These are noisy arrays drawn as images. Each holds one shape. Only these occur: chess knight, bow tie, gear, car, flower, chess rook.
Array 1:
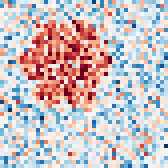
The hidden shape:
flower
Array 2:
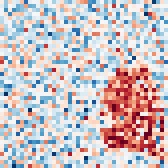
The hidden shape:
chess knight
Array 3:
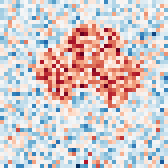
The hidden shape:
car
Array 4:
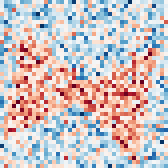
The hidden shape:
bow tie
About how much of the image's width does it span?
nearly all
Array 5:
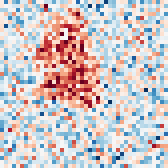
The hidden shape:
chess knight
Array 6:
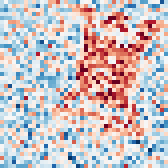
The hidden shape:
chess rook
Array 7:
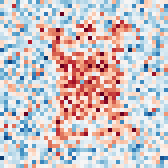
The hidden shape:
chess rook
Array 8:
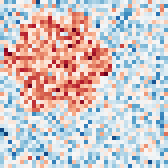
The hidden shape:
flower
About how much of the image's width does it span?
two thirds
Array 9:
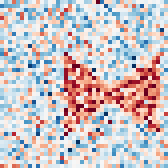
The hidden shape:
bow tie
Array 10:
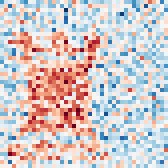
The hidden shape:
chess rook
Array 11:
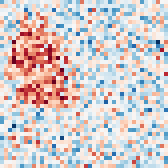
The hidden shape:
chess knight
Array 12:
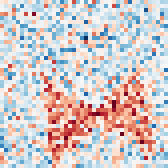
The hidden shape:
bow tie
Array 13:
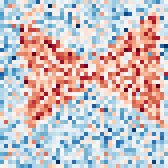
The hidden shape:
bow tie
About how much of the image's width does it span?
nearly all
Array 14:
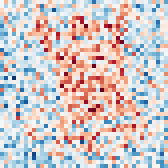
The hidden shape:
chess rook
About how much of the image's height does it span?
nearly all
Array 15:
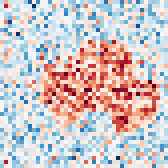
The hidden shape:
car
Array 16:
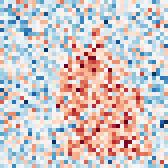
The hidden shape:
chess knight
